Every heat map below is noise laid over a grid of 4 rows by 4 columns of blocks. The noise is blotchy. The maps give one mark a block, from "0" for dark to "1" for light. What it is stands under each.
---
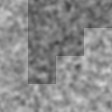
1 0 0 0
1 0 0 1
1 0 1 1
1 1 1 1
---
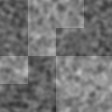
0 1 1 0
0 1 0 0
1 0 1 1
0 0 1 1
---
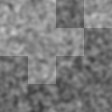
1 1 0 1
1 1 1 0
0 1 0 0
0 0 0 0
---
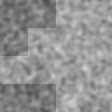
0 0 1 1
0 1 1 1
1 1 1 1
0 0 1 1
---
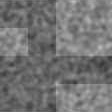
0 0 1 1
1 0 1 1
0 0 0 0
0 0 1 1
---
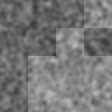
0 0 0 1
0 0 1 0
0 1 1 1
0 1 1 1
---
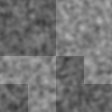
0 0 1 1
0 0 1 1
1 1 0 1
0 1 0 0
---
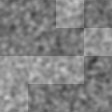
0 0 1 0
0 0 0 1
1 1 1 0
1 0 0 0
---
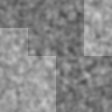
0 0 0 1
1 0 0 1
1 1 0 0
1 1 0 0
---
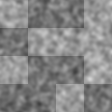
1 0 0 1
0 1 1 1
1 0 0 1
0 0 1 0
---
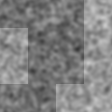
0 0 0 1
1 0 0 1
1 0 0 1
0 0 1 1
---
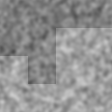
0 0 0 0
0 0 1 1
1 0 1 1
1 1 1 1
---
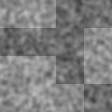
1 1 0 0
0 0 0 1
1 1 0 1
1 1 1 0
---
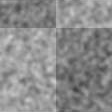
0 0 1 1
1 1 0 0
1 1 0 0
1 1 0 0
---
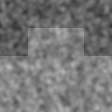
0 0 0 0
0 1 1 0
1 1 1 1
1 1 1 1
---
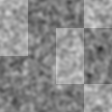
1 0 0 1
1 0 1 0
0 0 1 0
0 0 0 1
